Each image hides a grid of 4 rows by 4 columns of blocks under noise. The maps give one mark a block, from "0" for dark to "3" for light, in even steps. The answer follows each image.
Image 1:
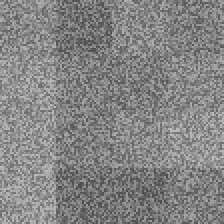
2021
3112
3123
3001
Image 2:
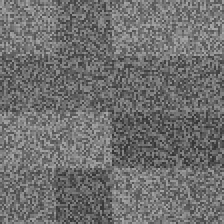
3133
1111
3300
2032
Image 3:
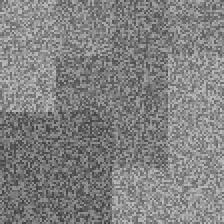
3212
3113
0013
0033
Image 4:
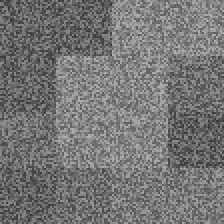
0033
0331
1330
0122
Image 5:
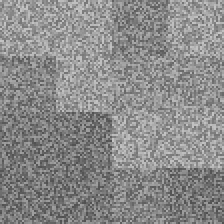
3313
1322
0033
0010
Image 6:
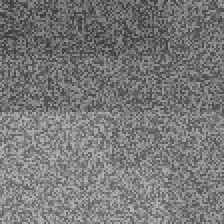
0001
1111
3322
3332
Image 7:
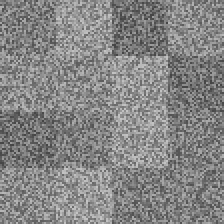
1302
2230
0131
2311
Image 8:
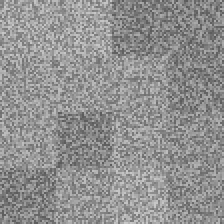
3300
2220
2021
0231
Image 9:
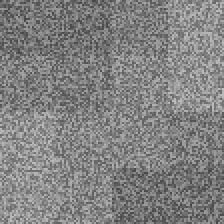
0013
1123
3221
3200
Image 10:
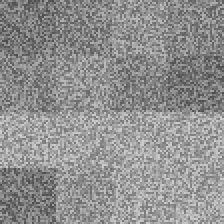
0121
1210
3333
0233
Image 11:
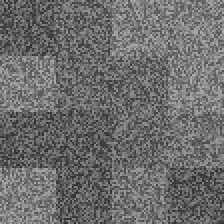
0133
3113
0012
3020
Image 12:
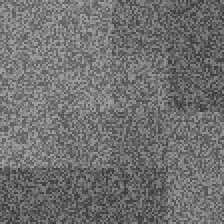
3310
3320
3212
0002
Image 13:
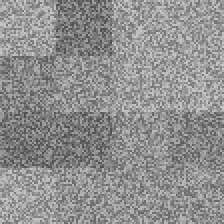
3033
1233
0021
3222
